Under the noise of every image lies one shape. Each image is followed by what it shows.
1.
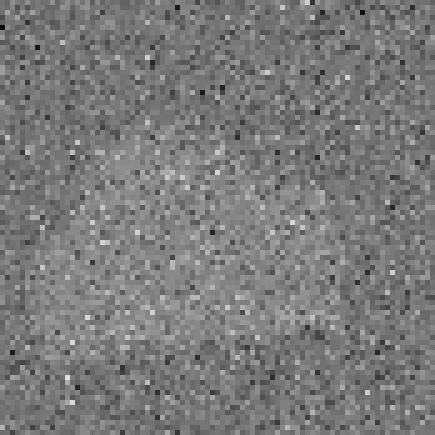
light cloud
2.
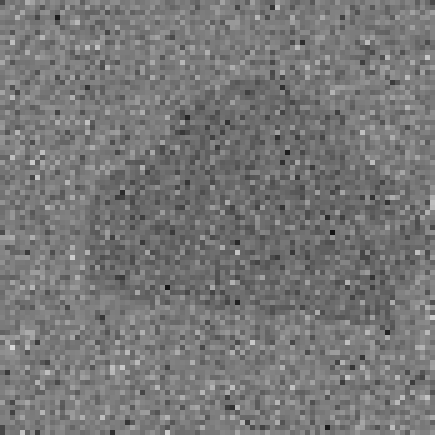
dark cloud
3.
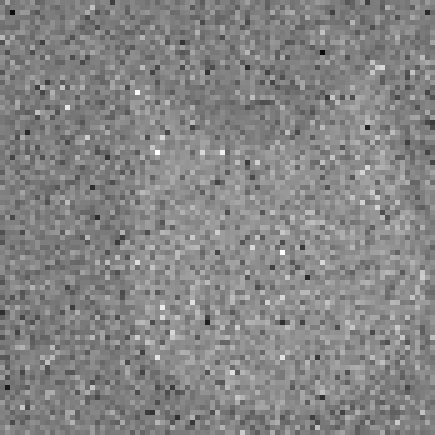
light cat's head
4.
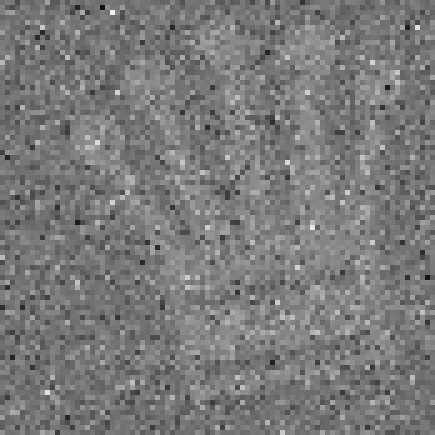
light chess queen
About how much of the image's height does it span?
nearly all
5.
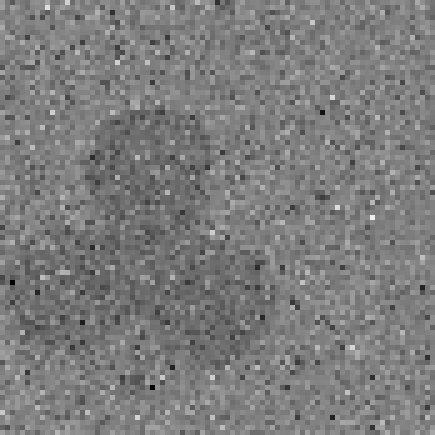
dark club
